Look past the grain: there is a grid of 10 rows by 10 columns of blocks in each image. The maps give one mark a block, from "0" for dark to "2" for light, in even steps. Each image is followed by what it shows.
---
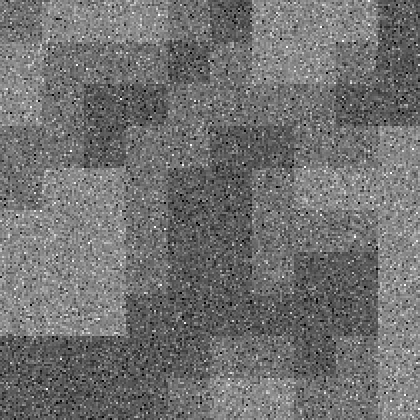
1 2 2 2 1 0 2 2 2 0
2 1 1 1 0 1 2 2 1 0
2 1 0 0 1 1 1 1 0 0
1 1 0 1 1 0 0 1 1 2
1 2 2 1 0 0 1 2 2 2
2 2 2 1 0 0 1 1 1 2
2 2 2 1 0 0 1 0 0 2
2 2 2 0 0 0 0 0 0 2
0 0 0 0 0 1 1 0 1 2
0 0 0 0 1 2 2 1 1 2
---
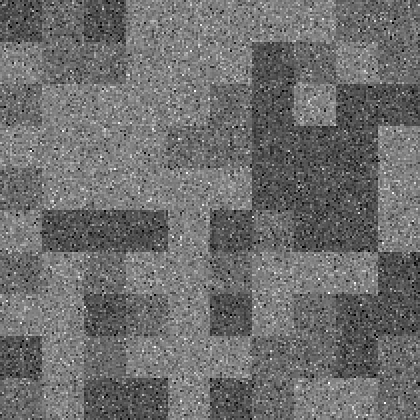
0 1 0 2 2 2 2 2 1 1
2 1 1 2 2 2 0 1 2 1
1 2 2 2 2 1 0 2 0 0
2 2 2 2 1 1 0 0 0 2
1 2 2 2 2 2 0 0 0 2
2 0 0 0 2 0 1 0 0 2
1 2 1 2 2 1 2 2 2 0
2 2 0 1 2 0 2 1 0 0
0 2 1 2 2 2 1 1 0 1
1 2 0 0 2 0 1 2 2 1
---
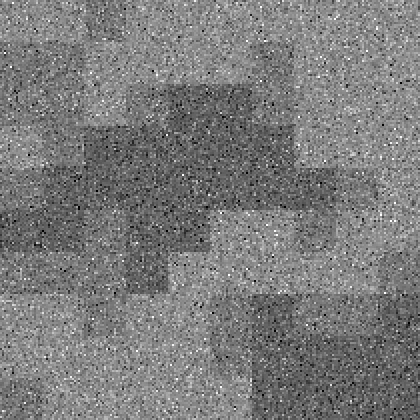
2 2 1 2 2 2 2 2 2 2
1 1 2 2 2 2 1 2 2 2
1 1 2 1 0 0 1 2 2 2
2 1 0 0 0 0 0 2 2 2
1 0 0 0 0 0 0 0 1 2
0 0 1 0 0 2 2 1 2 2
1 1 1 0 2 2 2 2 2 1
2 2 1 2 2 1 0 1 1 0
2 2 2 2 2 1 0 0 0 0
1 2 2 2 2 2 0 0 0 0
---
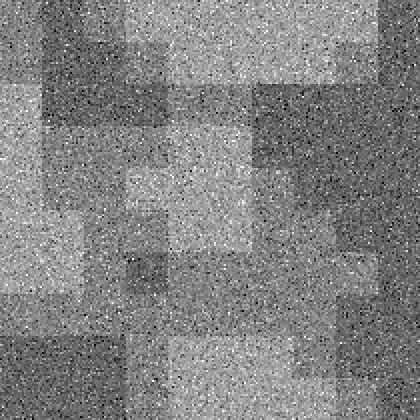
1 0 1 2 2 2 2 2 2 0
1 0 0 1 2 2 2 2 1 0
2 0 0 0 1 1 0 0 0 0
2 1 1 1 2 2 0 0 0 0
2 1 1 2 2 2 1 0 0 0
2 2 1 1 2 2 1 1 0 0
2 2 1 0 1 1 1 1 1 0
1 1 1 1 1 1 1 1 0 0
0 0 0 1 2 2 2 1 0 0
0 0 0 1 2 2 2 2 1 0
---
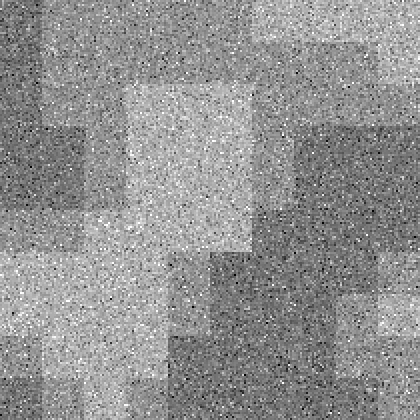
0 1 1 1 1 1 2 2 2 2
0 1 1 1 1 1 1 1 1 2
0 1 1 2 2 2 1 1 1 1
0 0 1 2 2 2 1 0 0 0
0 0 1 2 2 2 1 0 0 0
1 1 2 2 2 2 0 0 0 0
2 2 2 2 1 0 0 0 0 1
2 2 2 2 1 0 0 0 1 2
1 2 2 2 0 0 0 0 1 1
0 1 2 1 0 0 0 0 0 1
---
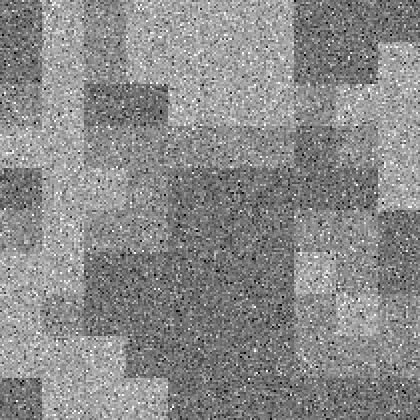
0 2 1 2 2 2 2 0 0 0
0 2 1 2 2 2 2 0 0 2
1 2 0 0 2 2 2 1 2 2
2 2 1 1 1 1 1 0 1 2
0 2 2 1 0 0 0 0 0 2
1 2 1 1 0 0 0 1 1 0
2 2 0 0 0 0 0 2 1 0
2 1 0 0 0 0 0 1 2 1
2 2 2 0 0 0 0 1 1 1
0 2 2 2 0 0 0 0 0 0
